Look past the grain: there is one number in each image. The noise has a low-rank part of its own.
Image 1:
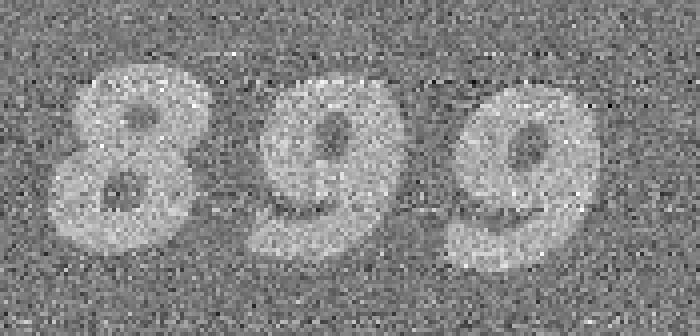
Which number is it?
899
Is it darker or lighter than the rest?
lighter
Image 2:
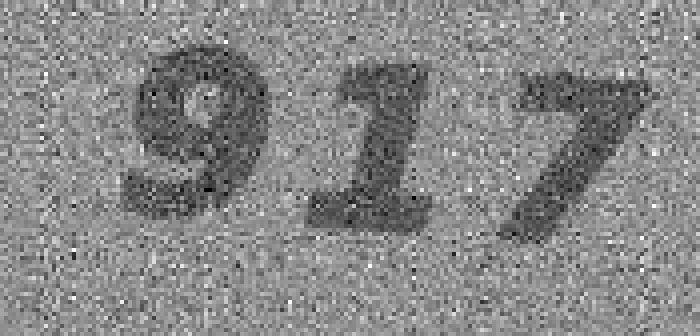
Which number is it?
917
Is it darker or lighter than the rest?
darker
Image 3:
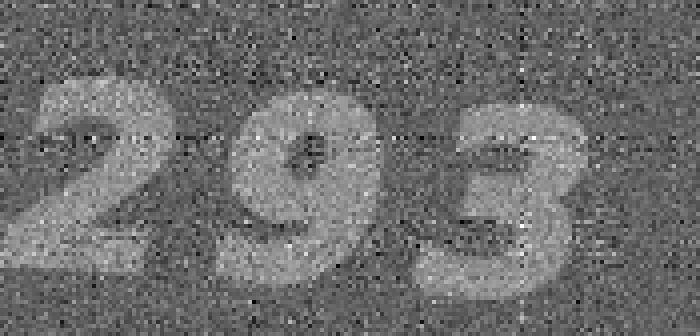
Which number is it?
293
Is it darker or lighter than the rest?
lighter
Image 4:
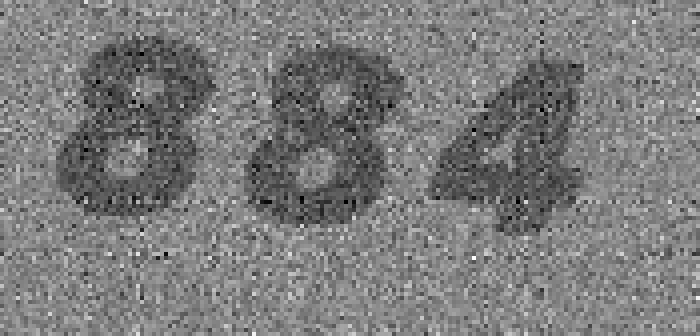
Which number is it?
884
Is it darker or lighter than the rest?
darker
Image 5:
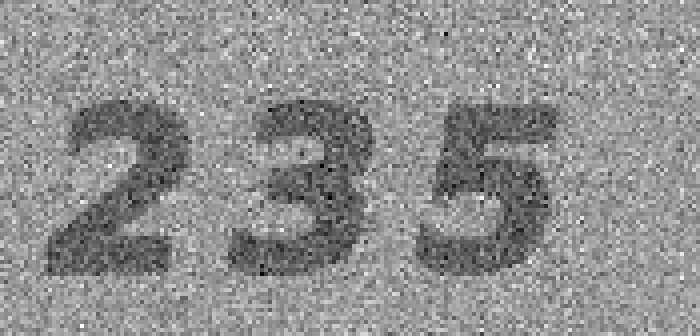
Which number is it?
235
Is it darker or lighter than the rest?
darker
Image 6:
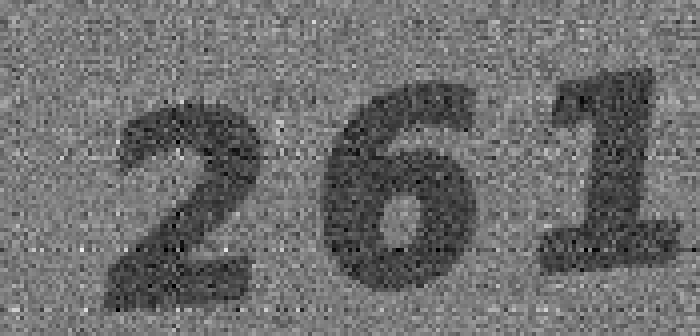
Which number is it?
261
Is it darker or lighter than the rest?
darker
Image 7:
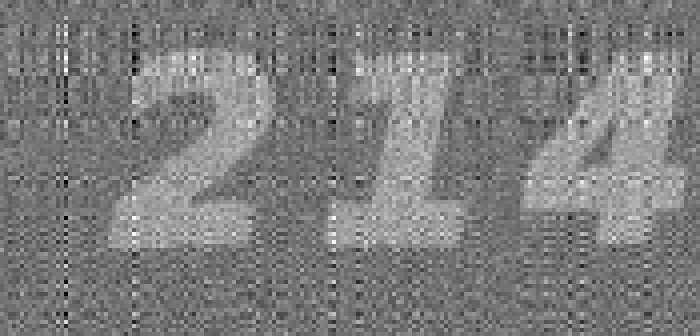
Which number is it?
214
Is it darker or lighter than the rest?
lighter
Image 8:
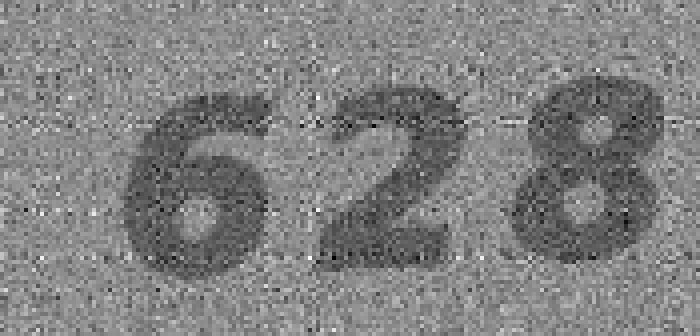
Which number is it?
628
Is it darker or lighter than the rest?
darker
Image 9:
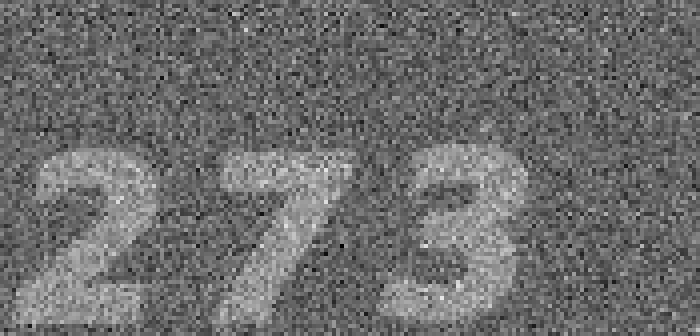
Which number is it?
273
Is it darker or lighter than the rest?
lighter
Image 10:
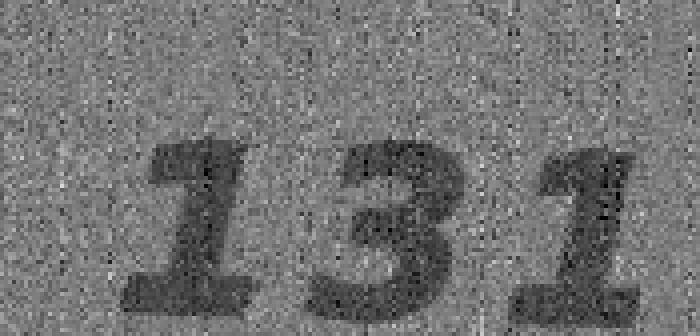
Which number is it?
131
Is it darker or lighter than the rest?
darker
